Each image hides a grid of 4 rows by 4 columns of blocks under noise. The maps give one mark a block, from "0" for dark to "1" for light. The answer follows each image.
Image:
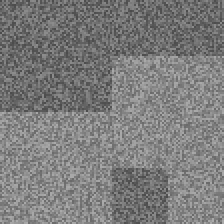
0 0 0 0
0 0 1 1
1 1 1 1
1 1 0 1
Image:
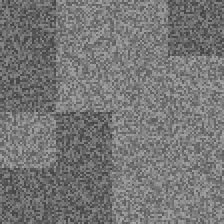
0 1 1 0
0 1 1 1
1 0 1 1
0 0 1 1
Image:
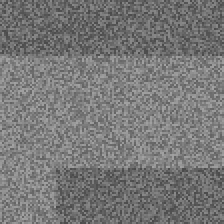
0 0 0 0
1 1 1 1
1 1 1 1
1 0 0 0
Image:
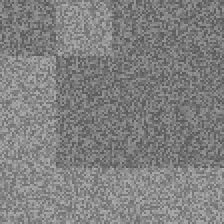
0 1 0 0
1 0 0 0
1 0 0 0
1 1 1 1
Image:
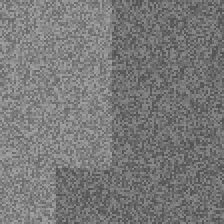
1 1 0 0
1 1 0 0
1 1 0 0
1 0 0 0
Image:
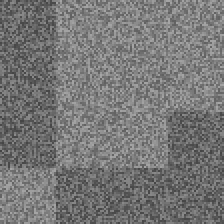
0 1 1 1
0 1 1 1
0 1 1 0
1 0 0 0
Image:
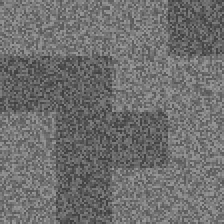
1 1 1 0
0 0 1 1
1 0 0 1
1 0 1 1
